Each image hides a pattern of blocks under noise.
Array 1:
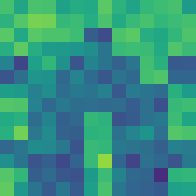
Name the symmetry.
left and right mirror each other
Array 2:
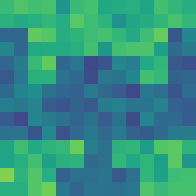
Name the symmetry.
left and right mirror each other
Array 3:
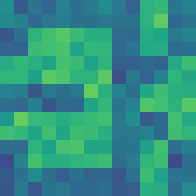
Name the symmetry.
top and bottom mirror each other
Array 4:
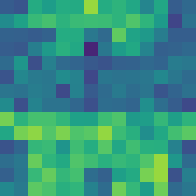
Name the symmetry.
left and right mirror each other
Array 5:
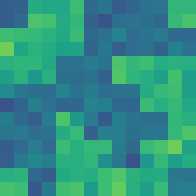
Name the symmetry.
mirrored about the diagonal from the top left
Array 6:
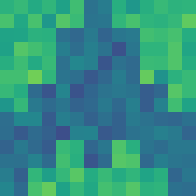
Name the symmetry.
left and right mirror each other
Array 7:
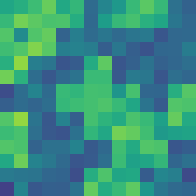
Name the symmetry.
mirrored about the diagonal from the top left
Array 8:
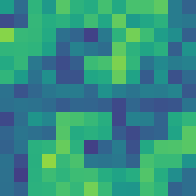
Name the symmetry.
the same after a half turn
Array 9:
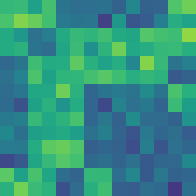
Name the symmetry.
mirrored about the diagonal from the top left
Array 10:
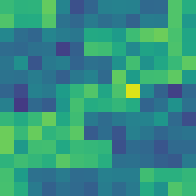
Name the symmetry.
the same after a half turn
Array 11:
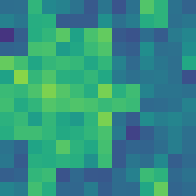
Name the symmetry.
top and bottom mirror each other
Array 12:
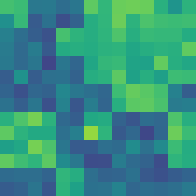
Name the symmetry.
no symmetry
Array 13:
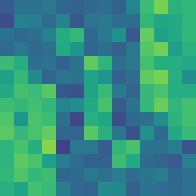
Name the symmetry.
the same after a half turn
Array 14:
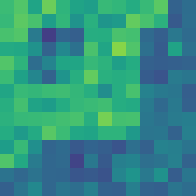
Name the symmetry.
mirrored about the diagonal from the top left
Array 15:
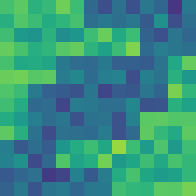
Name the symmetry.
the same after a half turn
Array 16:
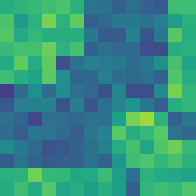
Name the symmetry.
mirrored about the diagonal from the top left
